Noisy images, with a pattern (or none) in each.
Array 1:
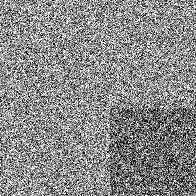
one block
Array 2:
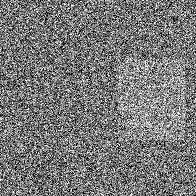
one block
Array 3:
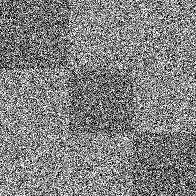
blocks along the diagonal
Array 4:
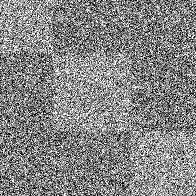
blocks along the diagonal
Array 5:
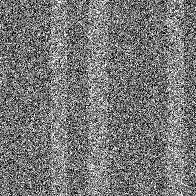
bands of columns
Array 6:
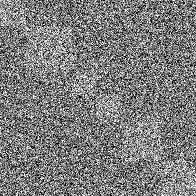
blocks along the diagonal
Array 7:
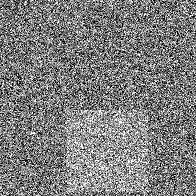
one block
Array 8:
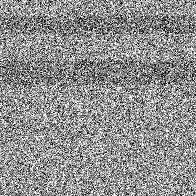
bands of rows
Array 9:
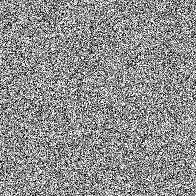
only noise
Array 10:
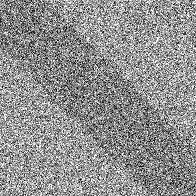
a diagonal band
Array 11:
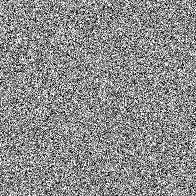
only noise
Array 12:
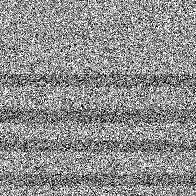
bands of rows
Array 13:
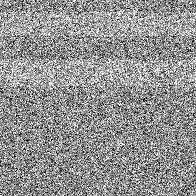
bands of rows
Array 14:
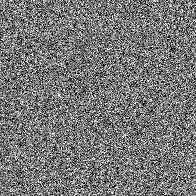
only noise
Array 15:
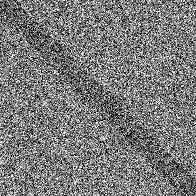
a diagonal band
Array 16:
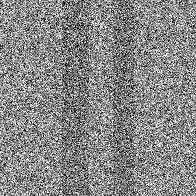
bands of columns
